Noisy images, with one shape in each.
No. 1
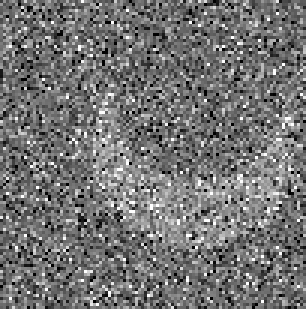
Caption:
light crescent
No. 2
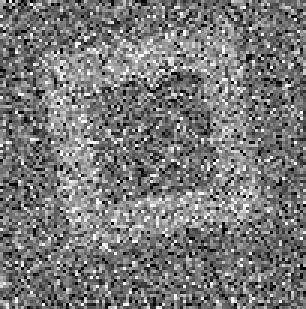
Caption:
light square frame
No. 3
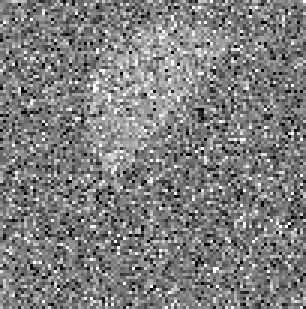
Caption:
light half disc
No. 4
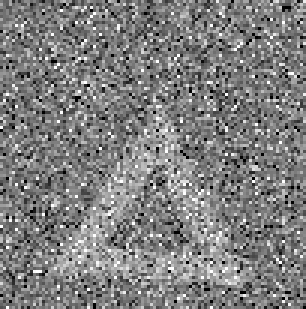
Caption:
light triangle frame
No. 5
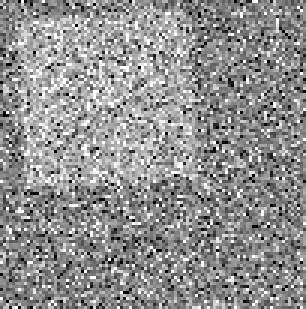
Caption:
light square
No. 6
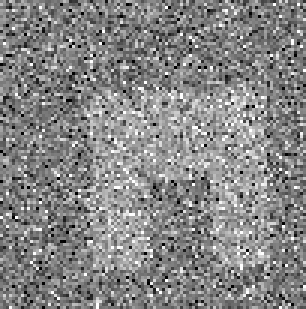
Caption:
light square with a notch
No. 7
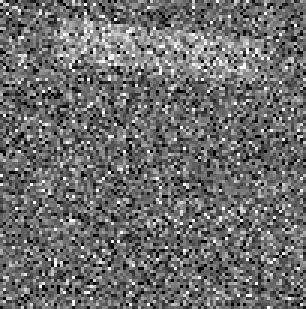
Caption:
light bar
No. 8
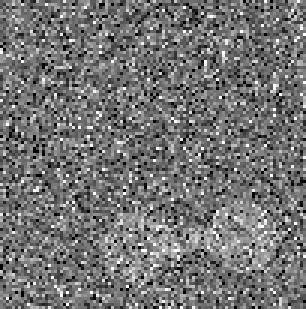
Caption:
light dumbbell
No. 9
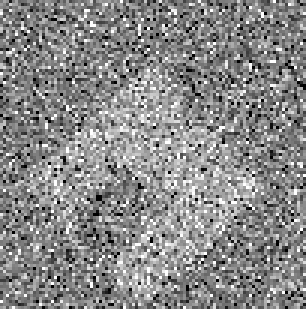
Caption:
light square with a notch
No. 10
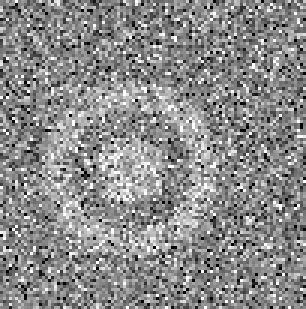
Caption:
light bullseye
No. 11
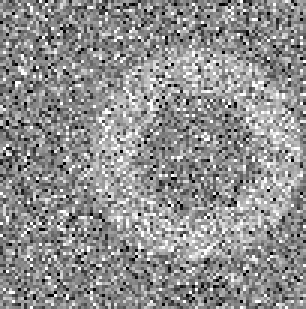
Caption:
light ring
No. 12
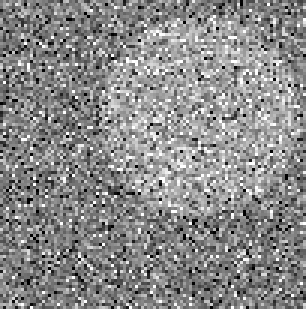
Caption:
light disc
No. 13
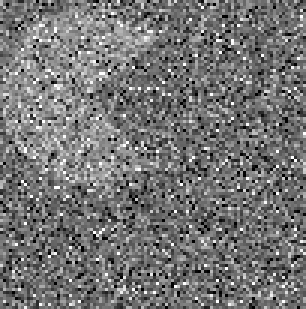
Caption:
light disc with a wedge cut out
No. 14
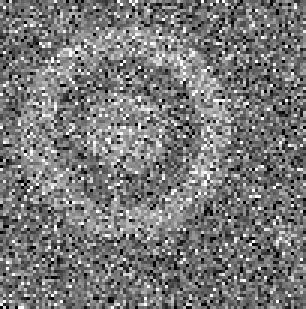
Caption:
light bullseye
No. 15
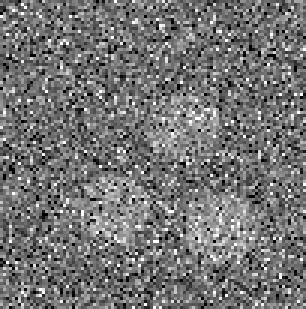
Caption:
light three dots
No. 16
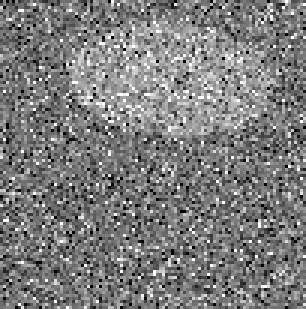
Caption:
light ellipse
